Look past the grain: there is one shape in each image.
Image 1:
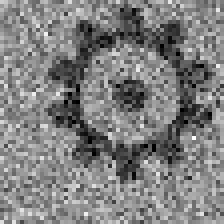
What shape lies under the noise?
gear
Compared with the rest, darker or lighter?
darker
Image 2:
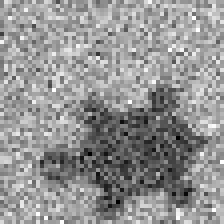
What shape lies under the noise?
turtle
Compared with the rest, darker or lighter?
darker
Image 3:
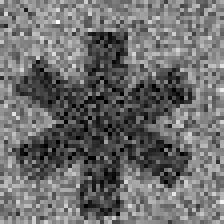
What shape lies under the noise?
asterisk
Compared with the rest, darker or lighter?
darker
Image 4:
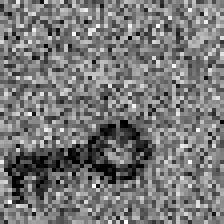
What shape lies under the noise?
key
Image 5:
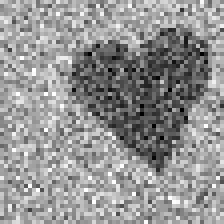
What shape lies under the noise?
heart
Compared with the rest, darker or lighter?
darker
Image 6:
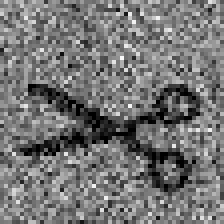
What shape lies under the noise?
pair of scissors
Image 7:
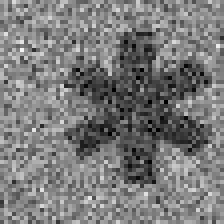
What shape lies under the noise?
asterisk
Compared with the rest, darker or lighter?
darker
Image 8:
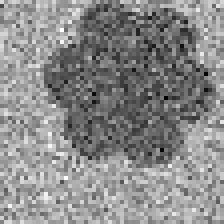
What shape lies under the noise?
flower
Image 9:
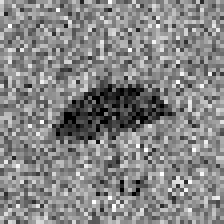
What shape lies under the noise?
umbrella
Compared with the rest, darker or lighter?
darker
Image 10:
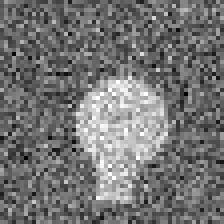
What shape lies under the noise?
light bulb
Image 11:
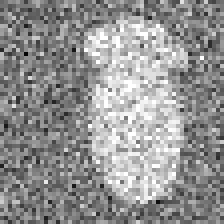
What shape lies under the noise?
footprint
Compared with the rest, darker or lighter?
lighter
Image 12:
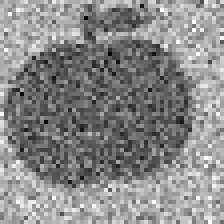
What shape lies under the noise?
apple
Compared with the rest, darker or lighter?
darker
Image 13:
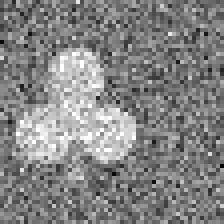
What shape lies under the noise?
club
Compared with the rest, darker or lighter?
lighter
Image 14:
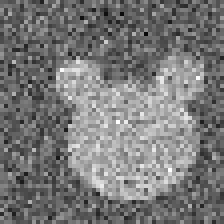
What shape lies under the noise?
bear's head
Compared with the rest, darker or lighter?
lighter
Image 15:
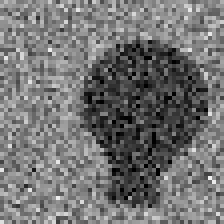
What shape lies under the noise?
light bulb
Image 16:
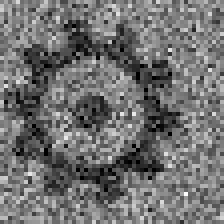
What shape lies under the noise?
gear
